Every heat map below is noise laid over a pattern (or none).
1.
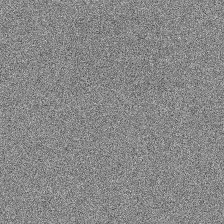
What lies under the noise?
one block
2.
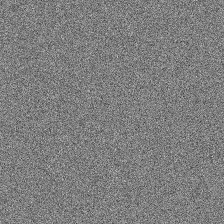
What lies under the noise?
only noise
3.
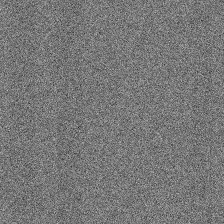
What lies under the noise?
bands of columns
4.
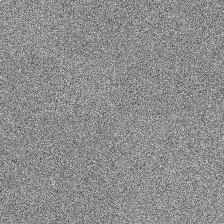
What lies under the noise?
blocks along the diagonal
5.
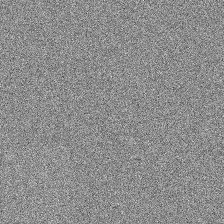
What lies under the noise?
one block
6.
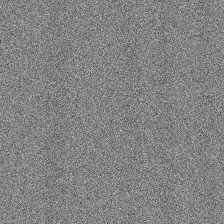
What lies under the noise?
bands of columns
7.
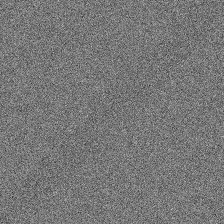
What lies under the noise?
a diagonal band
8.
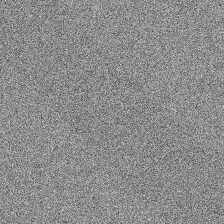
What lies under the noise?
a diagonal band
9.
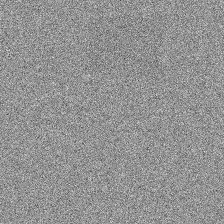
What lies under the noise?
one block
